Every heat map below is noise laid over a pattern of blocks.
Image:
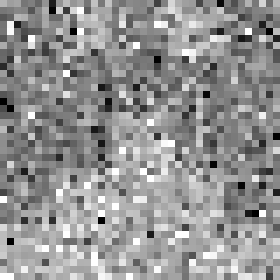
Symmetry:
left and right mirror each other
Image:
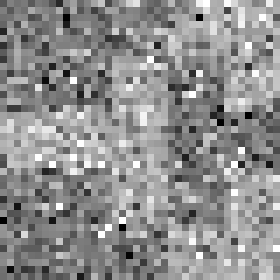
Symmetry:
top and bottom mirror each other
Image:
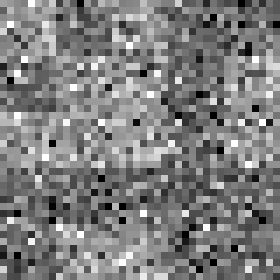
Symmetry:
mirrored about the diagonal from the top left
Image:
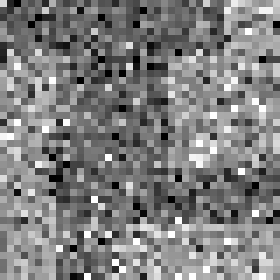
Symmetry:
no symmetry
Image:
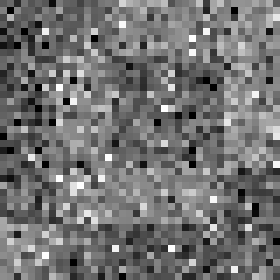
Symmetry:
mirrored about the diagonal from the bottom left
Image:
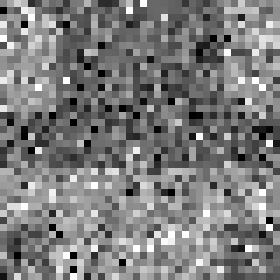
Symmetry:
left and right mirror each other
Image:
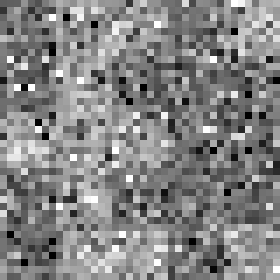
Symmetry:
top and bottom mirror each other
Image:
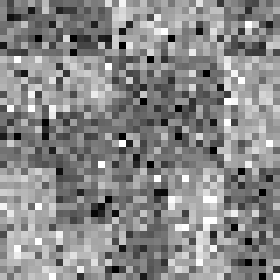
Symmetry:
mirrored about the diagonal from the bottom left
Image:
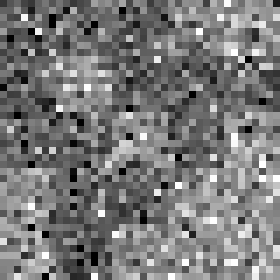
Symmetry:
mirrored about the diagonal from the top left
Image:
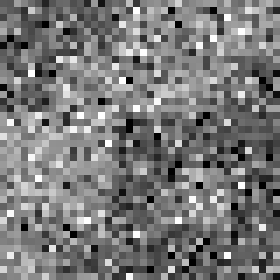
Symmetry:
mirrored about the diagonal from the top left
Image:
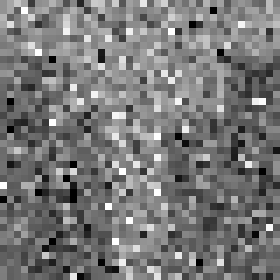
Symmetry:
left and right mirror each other
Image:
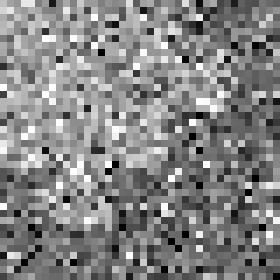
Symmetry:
mirrored about the diagonal from the top left
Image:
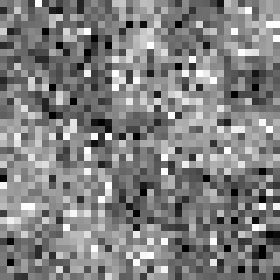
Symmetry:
mirrored about the diagonal from the bottom left
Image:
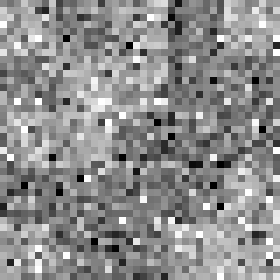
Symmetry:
mirrored about the diagonal from the top left
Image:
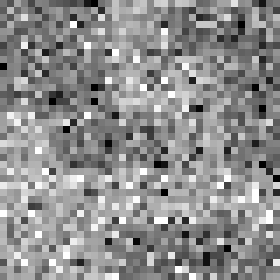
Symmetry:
no symmetry
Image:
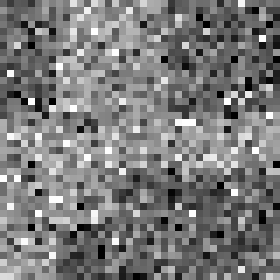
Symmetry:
no symmetry
